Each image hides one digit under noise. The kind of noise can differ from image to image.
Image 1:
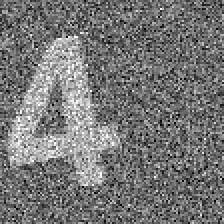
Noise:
independent entries
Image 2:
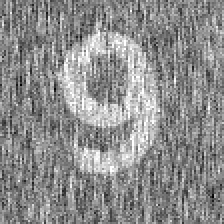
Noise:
streaked along the columns
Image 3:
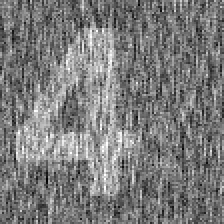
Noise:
streaked along the columns
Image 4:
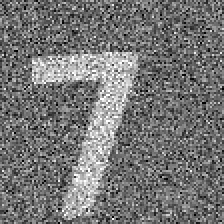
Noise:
low rank plus noise
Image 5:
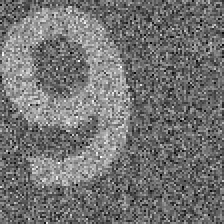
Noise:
independent entries
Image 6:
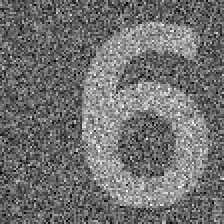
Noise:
independent entries
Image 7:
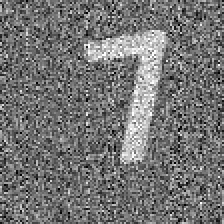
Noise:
columns of uneven size
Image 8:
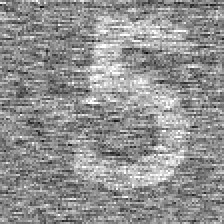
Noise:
streaked along the rows
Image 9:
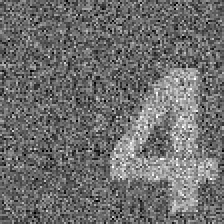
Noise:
low rank plus noise
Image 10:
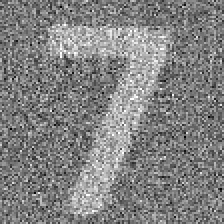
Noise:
low rank plus noise
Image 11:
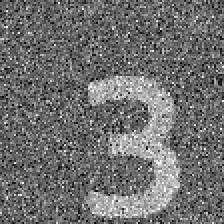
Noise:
heavy tails
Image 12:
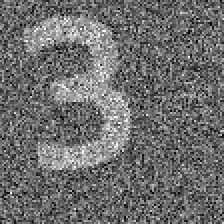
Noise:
independent entries
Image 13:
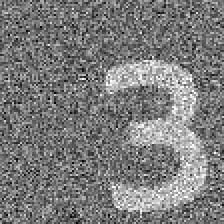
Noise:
low rank plus noise
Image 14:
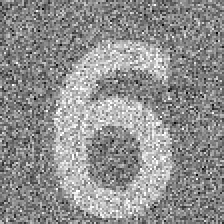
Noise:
independent entries
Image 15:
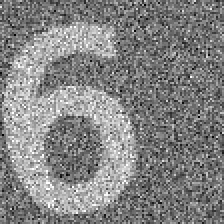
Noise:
independent entries
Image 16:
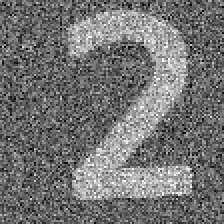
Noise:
low rank plus noise
